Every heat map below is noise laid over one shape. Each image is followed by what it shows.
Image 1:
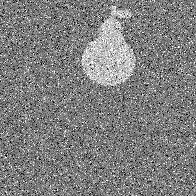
light pear, top middle
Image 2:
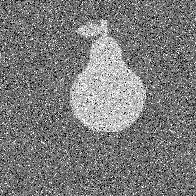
light pear
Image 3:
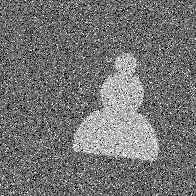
light chess pawn
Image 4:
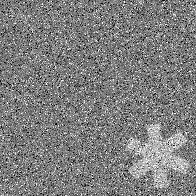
light asterisk, bottom right
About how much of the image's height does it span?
a third
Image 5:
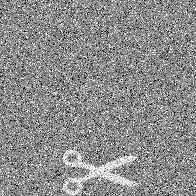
light pair of scissors, bottom middle
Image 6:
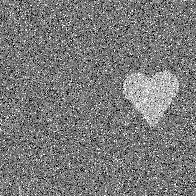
light heart, middle right
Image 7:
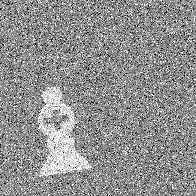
light chess bishop
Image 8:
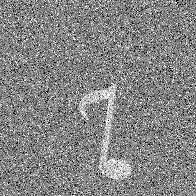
light musical note
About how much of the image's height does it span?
half
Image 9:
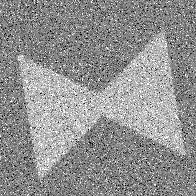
light bow tie
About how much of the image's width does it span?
nearly all
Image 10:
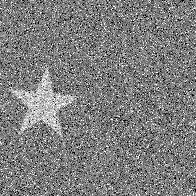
light star, middle left
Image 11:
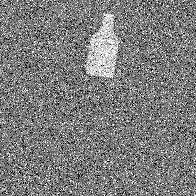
light bottle, top middle
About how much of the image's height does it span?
a third
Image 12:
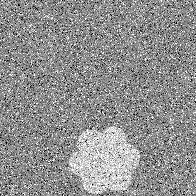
light flower, bottom middle
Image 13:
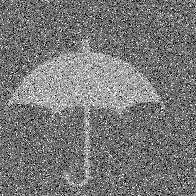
light umbrella
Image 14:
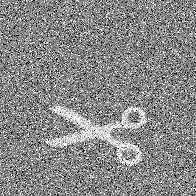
light pair of scissors
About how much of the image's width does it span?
half
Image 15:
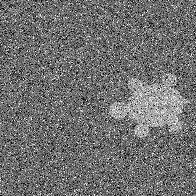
light turtle, middle right
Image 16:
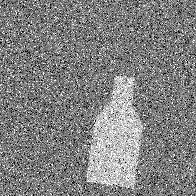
light bottle
